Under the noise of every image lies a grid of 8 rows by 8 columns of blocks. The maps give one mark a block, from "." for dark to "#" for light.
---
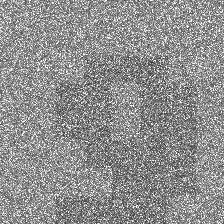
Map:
########
########
###...##
##..#..#
##..#..#
###....#
####...#
##....##
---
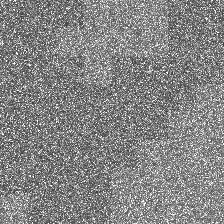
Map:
...###..
..####..
...#....
.......#
......##
.....###
....####
#...####
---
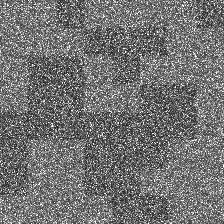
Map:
##.####.
###...##
#..#.###
#..##..#
.......#
.##...##
.##..###
####..##
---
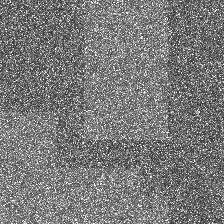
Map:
...###..
...###..
...###..
...###..
##.###..
##......
#####...
######..
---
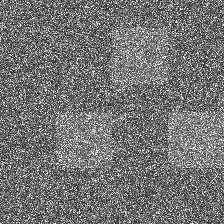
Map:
........
....##..
....##..
........
..##..##
..##..##
........
........
